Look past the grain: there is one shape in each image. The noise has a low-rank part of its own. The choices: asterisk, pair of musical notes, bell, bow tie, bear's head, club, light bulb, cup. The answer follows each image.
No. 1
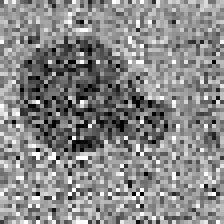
light bulb
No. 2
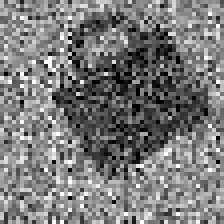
cup
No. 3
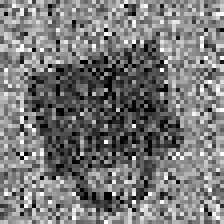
cup
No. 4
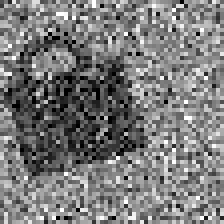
cup
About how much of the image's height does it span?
two thirds
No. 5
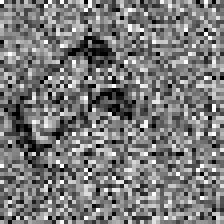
pair of musical notes
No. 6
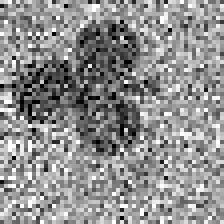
club
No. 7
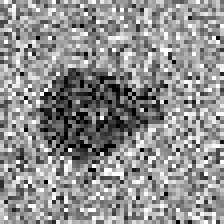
light bulb
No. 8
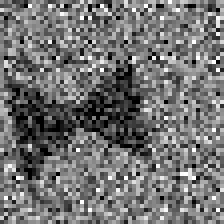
bow tie
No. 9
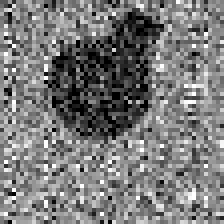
light bulb
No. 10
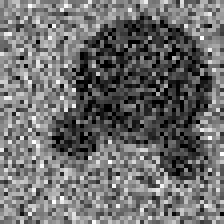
bear's head
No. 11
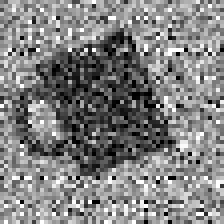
cup
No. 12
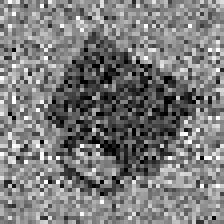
cup
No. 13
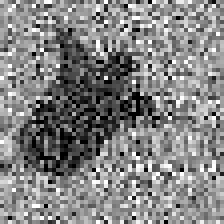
bell
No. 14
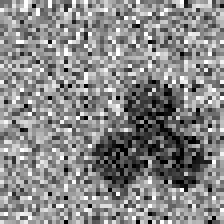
club
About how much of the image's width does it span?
half
